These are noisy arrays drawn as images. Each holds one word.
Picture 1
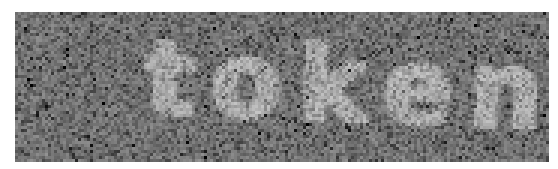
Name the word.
token
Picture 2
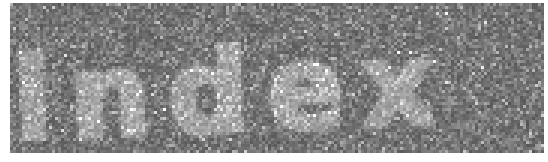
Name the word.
index
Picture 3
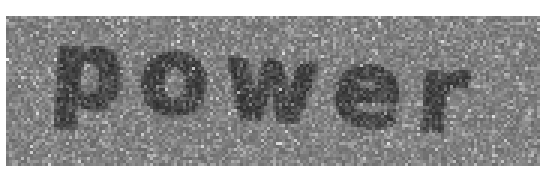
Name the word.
power
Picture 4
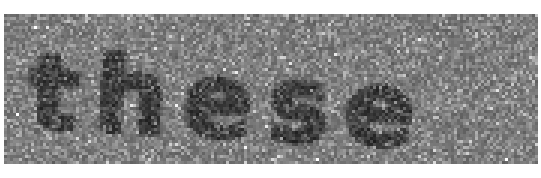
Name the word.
these
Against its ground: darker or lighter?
darker
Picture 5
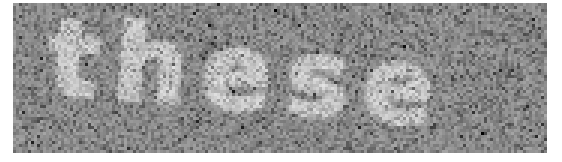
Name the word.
these
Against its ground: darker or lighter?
lighter
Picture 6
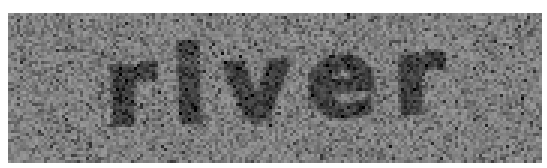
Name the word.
river
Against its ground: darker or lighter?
darker
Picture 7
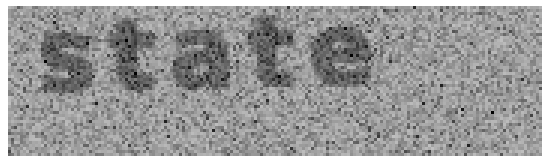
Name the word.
state
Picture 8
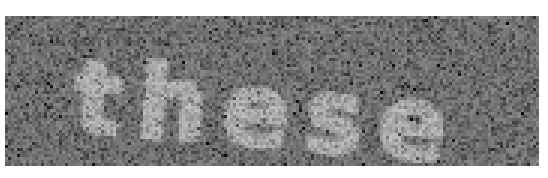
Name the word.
these
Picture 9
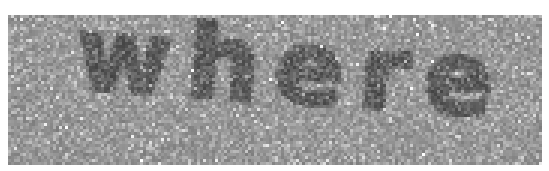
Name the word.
where
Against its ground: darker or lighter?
darker
